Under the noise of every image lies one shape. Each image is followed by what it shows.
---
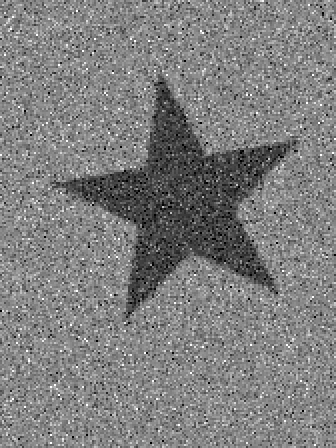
dark star
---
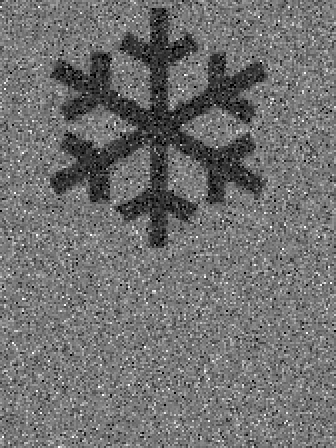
dark snowflake
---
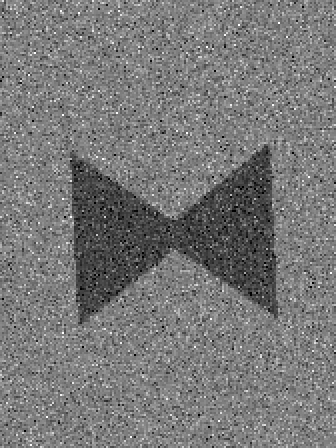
dark bow tie
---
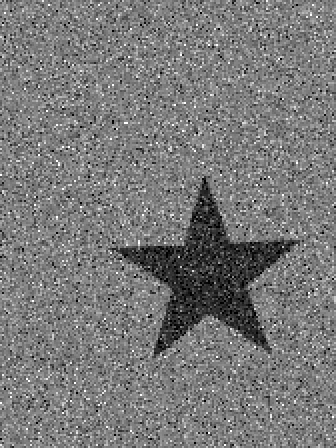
dark star
